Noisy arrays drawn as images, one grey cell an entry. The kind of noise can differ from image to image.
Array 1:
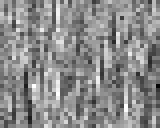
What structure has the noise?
streaked along the columns
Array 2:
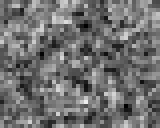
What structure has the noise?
blotchy
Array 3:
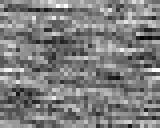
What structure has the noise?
streaked along the rows
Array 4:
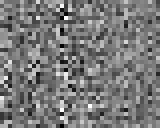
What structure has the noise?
columns of uneven size
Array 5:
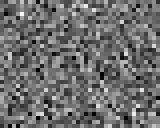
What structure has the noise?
independent entries
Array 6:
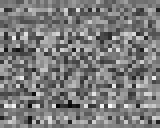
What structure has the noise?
rows of uneven size
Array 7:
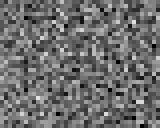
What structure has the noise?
independent entries
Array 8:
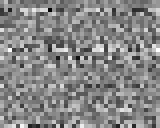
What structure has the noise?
rows of uneven size
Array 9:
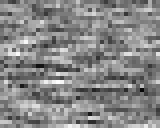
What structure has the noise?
streaked along the rows
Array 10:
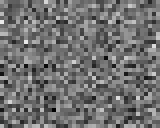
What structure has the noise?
low rank plus noise
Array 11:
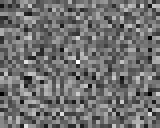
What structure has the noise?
low rank plus noise
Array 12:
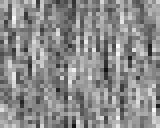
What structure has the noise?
streaked along the columns
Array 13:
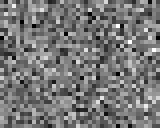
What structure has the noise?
independent entries
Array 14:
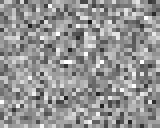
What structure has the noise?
independent entries
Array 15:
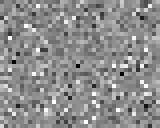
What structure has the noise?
heavy tails
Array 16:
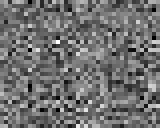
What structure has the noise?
low rank plus noise
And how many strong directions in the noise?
two
